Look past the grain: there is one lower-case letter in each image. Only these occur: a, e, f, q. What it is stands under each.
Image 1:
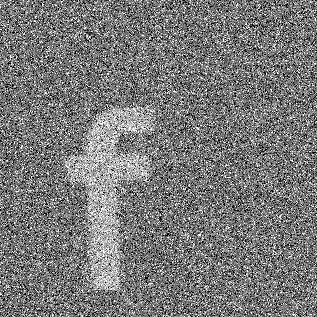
f
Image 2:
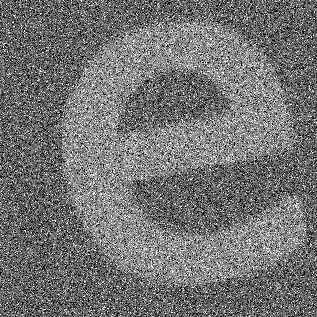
e
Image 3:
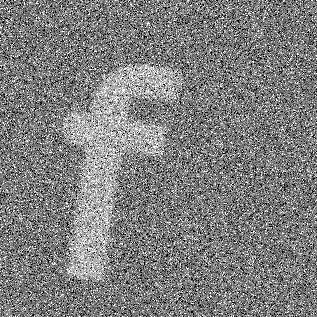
f
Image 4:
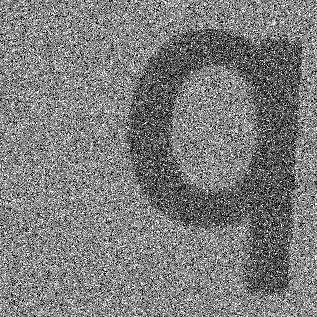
q
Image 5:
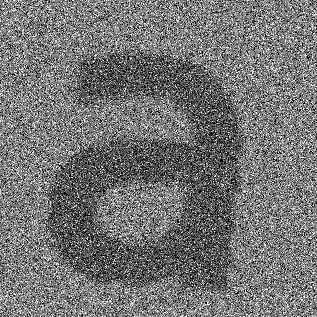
a
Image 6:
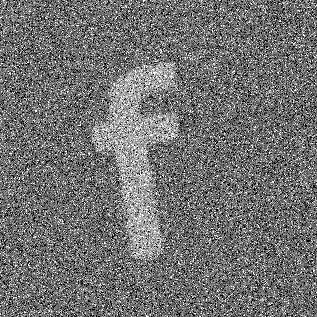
f
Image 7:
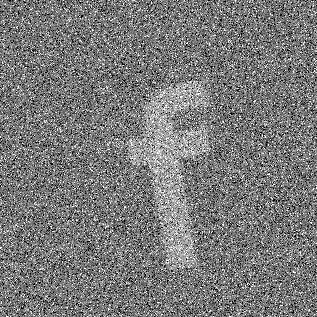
f
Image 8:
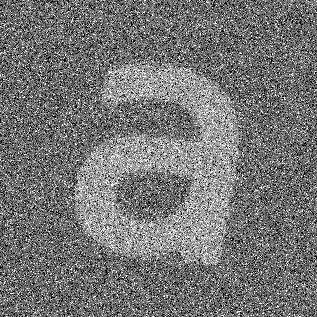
a
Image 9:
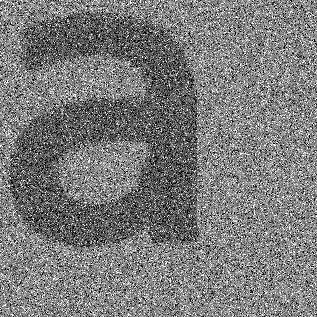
a
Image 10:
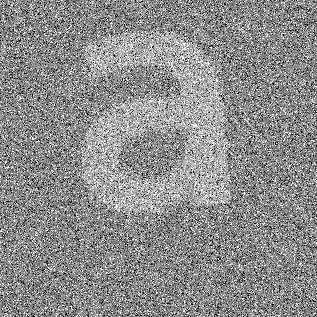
a
